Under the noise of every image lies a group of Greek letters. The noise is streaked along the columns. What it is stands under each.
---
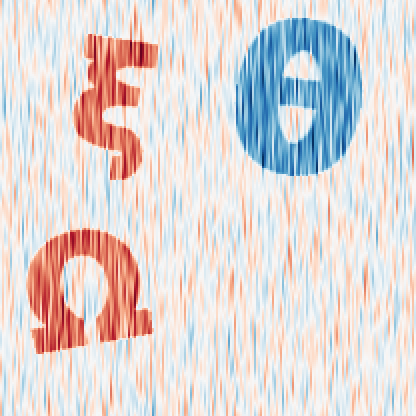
top left: red xi; top right: blue theta; bottom left: red omega
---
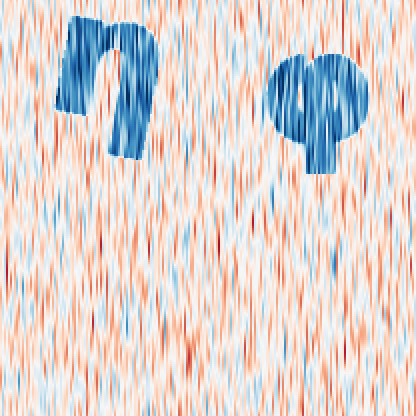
top left: blue eta; top right: blue phi
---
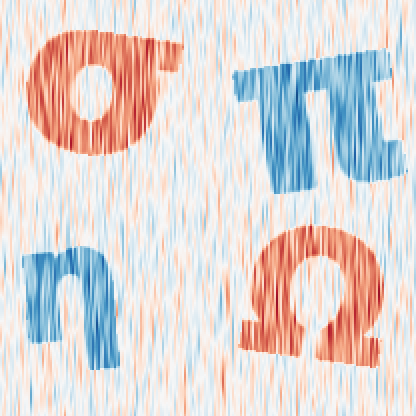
top left: red sigma; top right: blue pi; bottom left: blue eta; bottom right: red omega
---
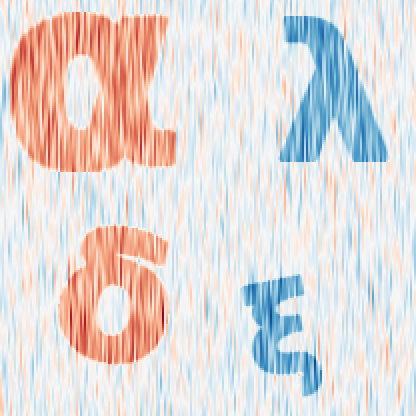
top left: red alpha; top right: blue lambda; bottom left: red delta; bottom right: blue xi
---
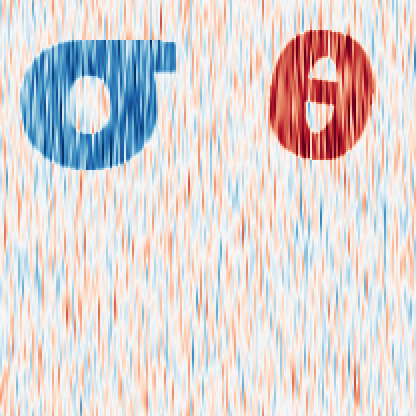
top left: blue sigma; top right: red theta
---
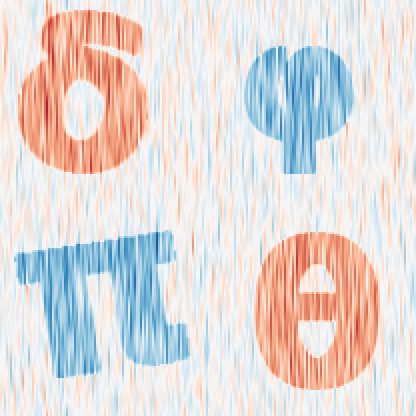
top left: red delta; top right: blue phi; bottom left: blue pi; bottom right: red theta
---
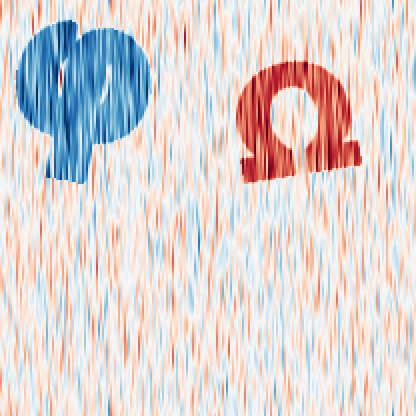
top left: blue phi; top right: red omega
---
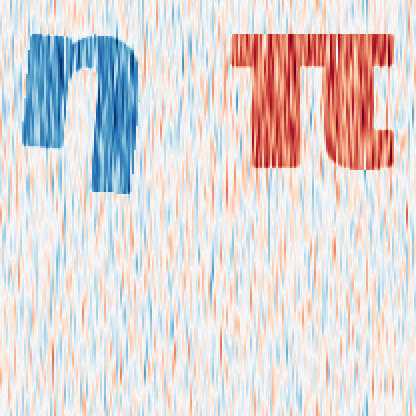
top left: blue eta; top right: red pi
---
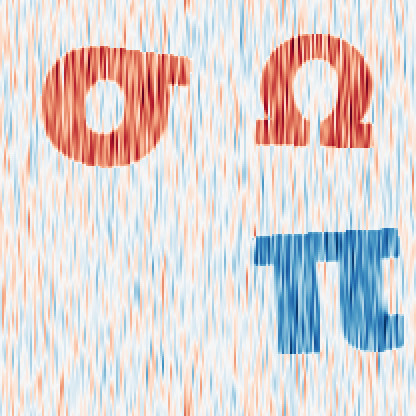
top left: red sigma; top right: red omega; bottom right: blue pi
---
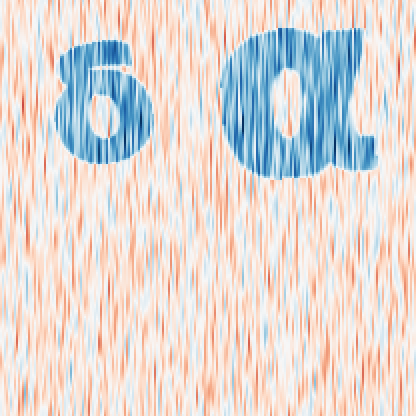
top left: blue delta; top right: blue alpha
